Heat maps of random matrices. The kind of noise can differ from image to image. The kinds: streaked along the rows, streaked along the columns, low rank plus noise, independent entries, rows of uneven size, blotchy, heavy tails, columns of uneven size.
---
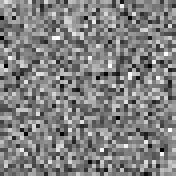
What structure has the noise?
independent entries
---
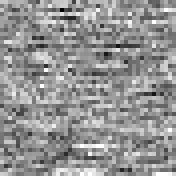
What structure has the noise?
streaked along the rows
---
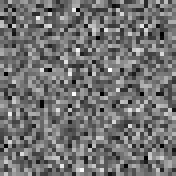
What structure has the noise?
low rank plus noise
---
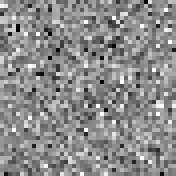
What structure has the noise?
heavy tails
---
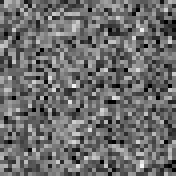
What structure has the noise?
low rank plus noise
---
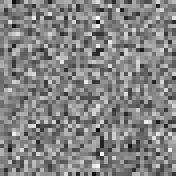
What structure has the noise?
low rank plus noise
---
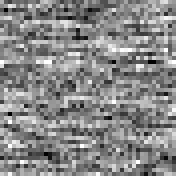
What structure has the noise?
streaked along the rows
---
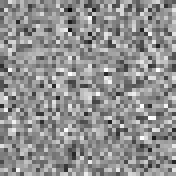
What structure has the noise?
low rank plus noise
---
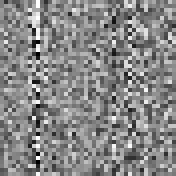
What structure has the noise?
columns of uneven size
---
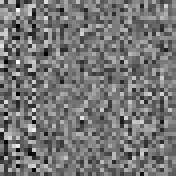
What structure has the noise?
columns of uneven size
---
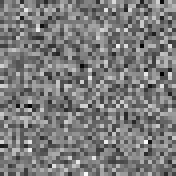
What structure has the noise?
low rank plus noise
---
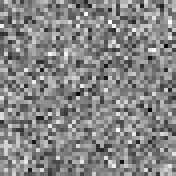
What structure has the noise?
independent entries
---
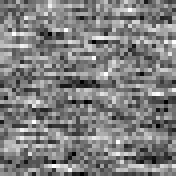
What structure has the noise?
streaked along the rows
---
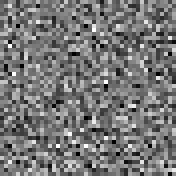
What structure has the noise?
low rank plus noise
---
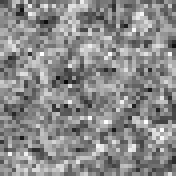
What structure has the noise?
blotchy
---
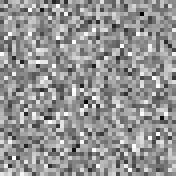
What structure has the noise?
independent entries
